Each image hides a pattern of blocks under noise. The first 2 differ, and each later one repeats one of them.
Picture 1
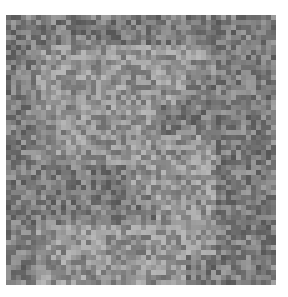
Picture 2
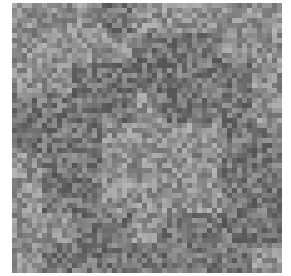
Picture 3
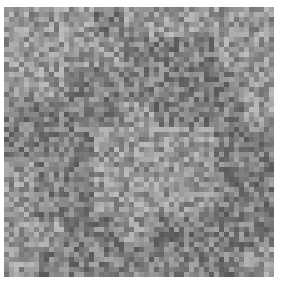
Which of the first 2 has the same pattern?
2
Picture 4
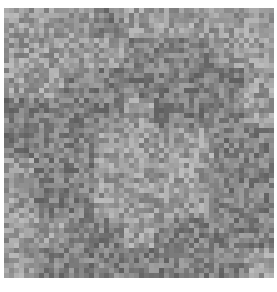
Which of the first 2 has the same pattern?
2
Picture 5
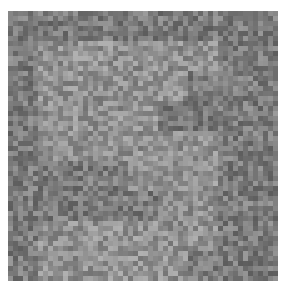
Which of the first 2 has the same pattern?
1
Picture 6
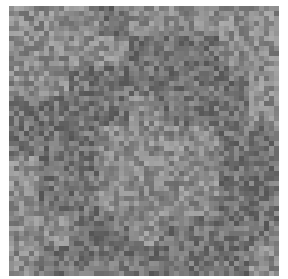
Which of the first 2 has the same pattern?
2
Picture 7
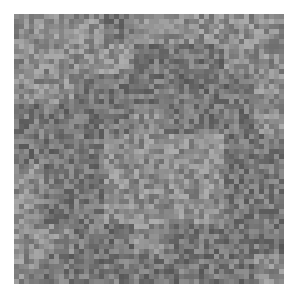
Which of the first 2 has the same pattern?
2
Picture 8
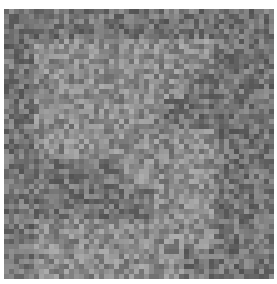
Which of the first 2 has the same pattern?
1
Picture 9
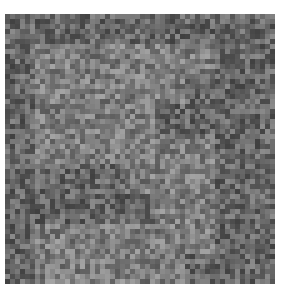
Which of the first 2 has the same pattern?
1
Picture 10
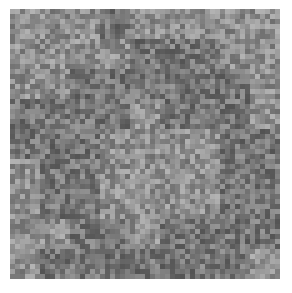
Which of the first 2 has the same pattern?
2
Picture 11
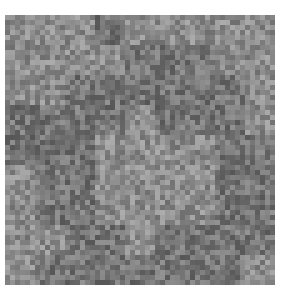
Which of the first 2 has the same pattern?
2
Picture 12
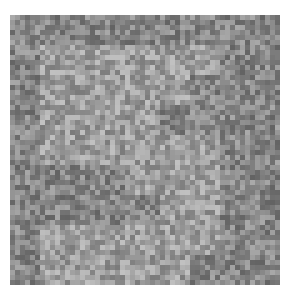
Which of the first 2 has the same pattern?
1
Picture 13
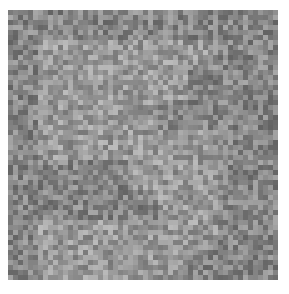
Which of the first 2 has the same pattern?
1
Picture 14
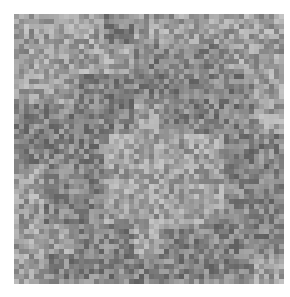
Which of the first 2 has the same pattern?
2
